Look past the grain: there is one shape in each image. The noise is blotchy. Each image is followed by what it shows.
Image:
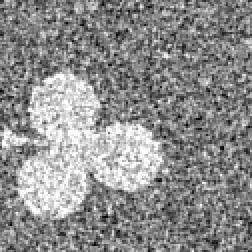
club
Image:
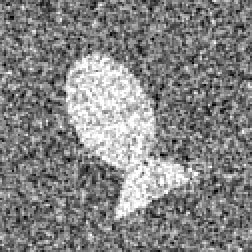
fish
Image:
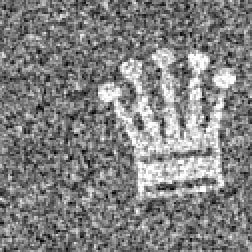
chess queen
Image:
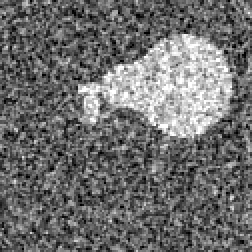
pear
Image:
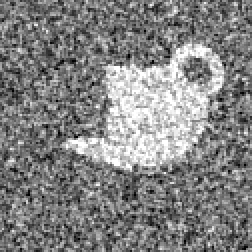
teapot
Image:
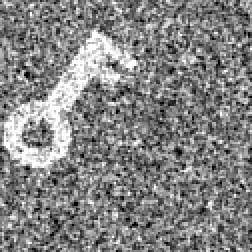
key
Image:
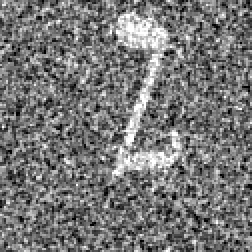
musical note
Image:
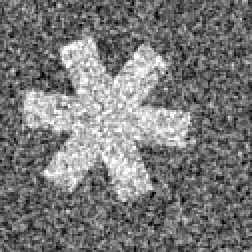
asterisk
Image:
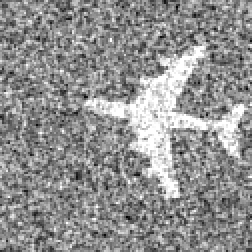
airplane
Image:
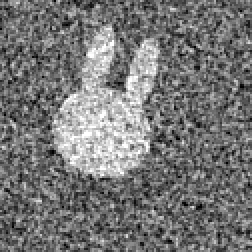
rabbit's head
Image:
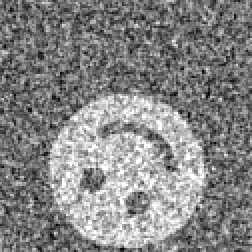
smiling face
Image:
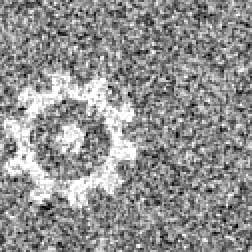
gear
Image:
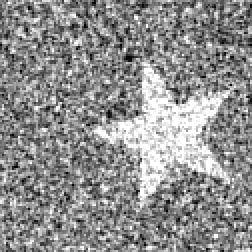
star
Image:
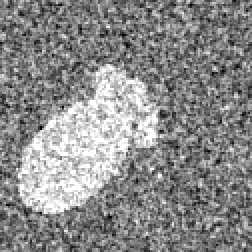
footprint
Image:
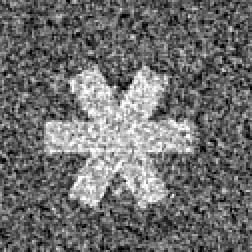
asterisk
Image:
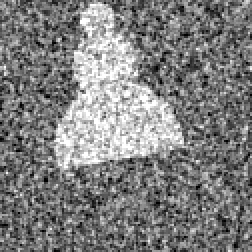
chess pawn
